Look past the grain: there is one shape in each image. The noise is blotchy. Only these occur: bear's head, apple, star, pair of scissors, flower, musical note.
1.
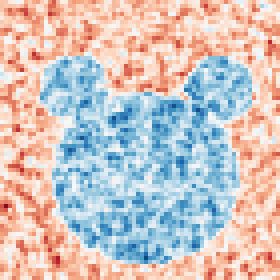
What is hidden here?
blue bear's head
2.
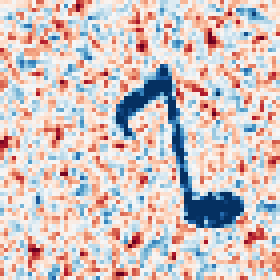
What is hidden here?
blue musical note
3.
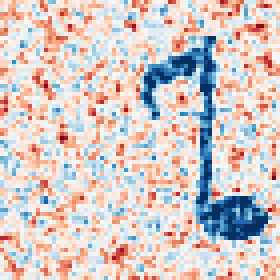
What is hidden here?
blue musical note
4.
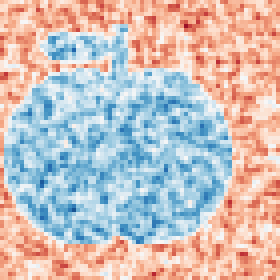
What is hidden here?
blue apple
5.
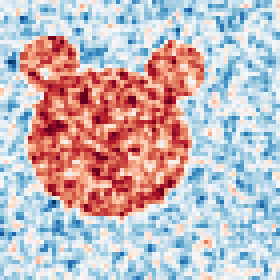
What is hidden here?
red bear's head
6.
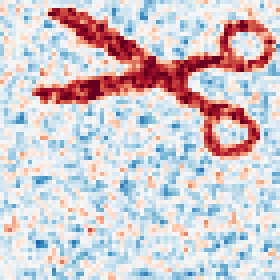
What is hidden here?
red pair of scissors
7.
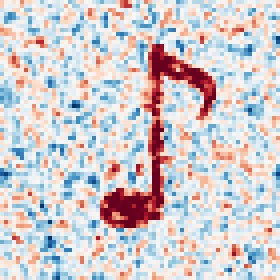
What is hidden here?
red musical note
